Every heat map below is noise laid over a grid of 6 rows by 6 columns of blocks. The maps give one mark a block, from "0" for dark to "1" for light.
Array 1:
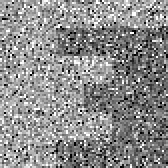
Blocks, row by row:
111111
110000
111100
111000
111100
110000
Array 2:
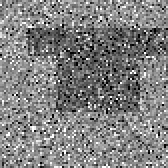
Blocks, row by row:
111111
100000
110001
110001
111111
111111
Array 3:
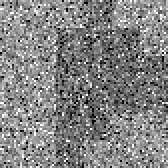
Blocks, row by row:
111011
110001
110000
110000
110011
110111
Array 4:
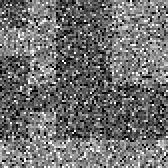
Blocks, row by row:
010011
110011
010011
000000
010000
111111
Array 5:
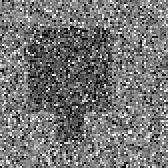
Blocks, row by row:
111111
100011
100011
100011
110111
111111
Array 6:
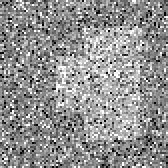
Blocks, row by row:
000000
000110
001110
001110
000110
000000
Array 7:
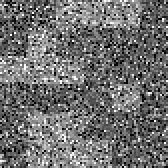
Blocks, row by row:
001110
010000
111000
000010
011000
011100
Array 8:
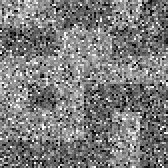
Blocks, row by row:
110010
001100
111111
101000
111010
000010
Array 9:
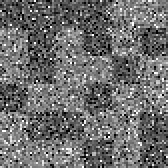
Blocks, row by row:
000011
101010
101101
011011
100110
111010
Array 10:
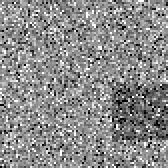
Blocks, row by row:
111111
111111
111111
111100
111100
111111
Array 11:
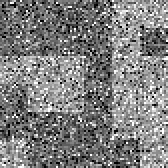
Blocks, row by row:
000011
000010
111011
011011
000011
100001
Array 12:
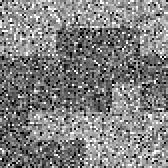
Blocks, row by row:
111111
110001
000000
000010
011111
000111
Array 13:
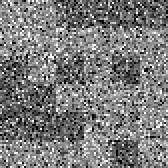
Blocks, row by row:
110000
111111
010101
001111
000111
111101
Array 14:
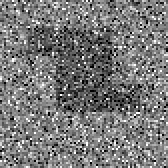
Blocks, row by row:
111111
100011
110011
110001
111111
111111
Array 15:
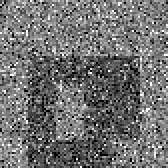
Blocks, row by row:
111111
111111
100001
101001
101001
100011
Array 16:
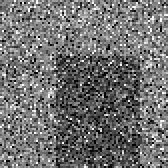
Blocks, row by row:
111111
111111
110001
110001
110001
110001
